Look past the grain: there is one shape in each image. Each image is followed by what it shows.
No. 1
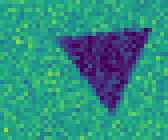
triangle
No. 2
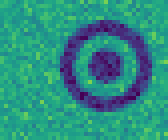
bullseye
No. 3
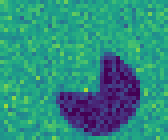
disc with a wedge cut out
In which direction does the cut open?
up and left
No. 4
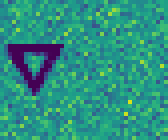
triangle frame
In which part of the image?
middle left
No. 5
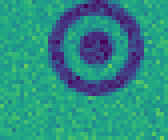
bullseye
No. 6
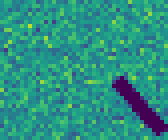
bar
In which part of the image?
bottom right
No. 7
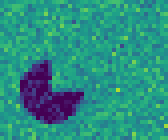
disc with a wedge cut out
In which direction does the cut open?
up and right
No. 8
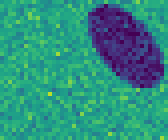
ellipse
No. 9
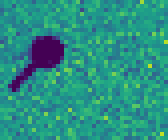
lollipop
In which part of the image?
middle left
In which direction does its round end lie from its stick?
up and right
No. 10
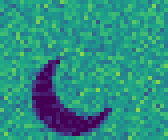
crescent
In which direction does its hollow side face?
up and right
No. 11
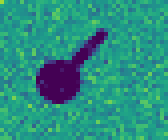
lollipop
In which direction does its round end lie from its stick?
down and left
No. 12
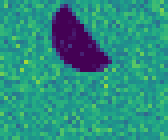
half disc
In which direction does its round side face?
down and left
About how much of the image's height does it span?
half
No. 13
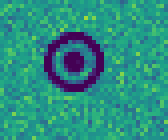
bullseye
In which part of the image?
centre
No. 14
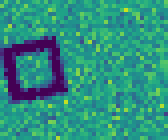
square frame
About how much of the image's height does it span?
half
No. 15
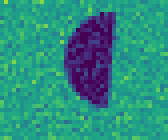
half disc
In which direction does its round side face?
left
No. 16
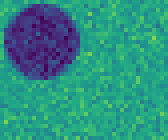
disc
